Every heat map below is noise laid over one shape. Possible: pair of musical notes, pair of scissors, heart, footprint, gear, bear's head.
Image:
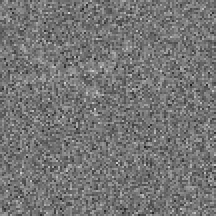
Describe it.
light pair of scissors
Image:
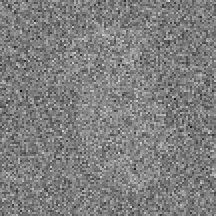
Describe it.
light footprint
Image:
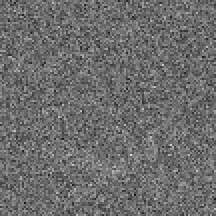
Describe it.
light pair of scissors
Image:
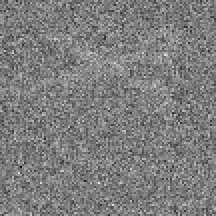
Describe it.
light pair of scissors
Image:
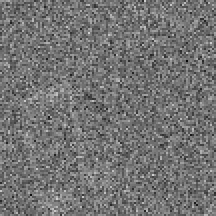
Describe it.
light pair of musical notes
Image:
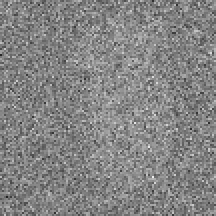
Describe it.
light footprint
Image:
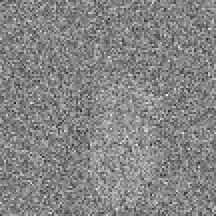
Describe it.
light footprint
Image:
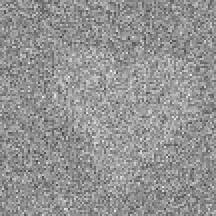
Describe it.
light heart
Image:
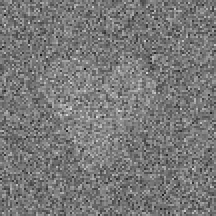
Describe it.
light heart
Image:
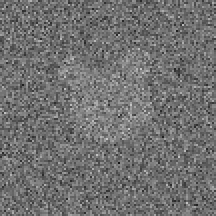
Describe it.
light bear's head, centre
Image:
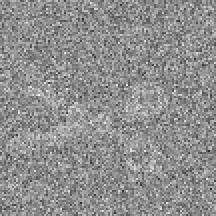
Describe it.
light pair of scissors
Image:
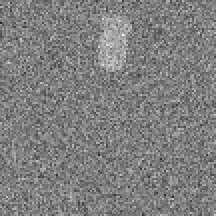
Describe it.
light footprint, top middle
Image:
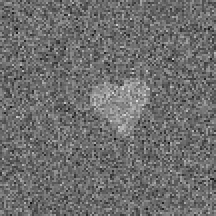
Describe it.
light heart, centre
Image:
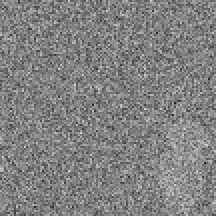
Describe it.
light footprint, bottom right
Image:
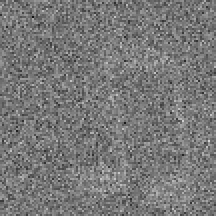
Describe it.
light pair of musical notes
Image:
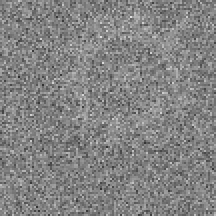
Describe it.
light gear
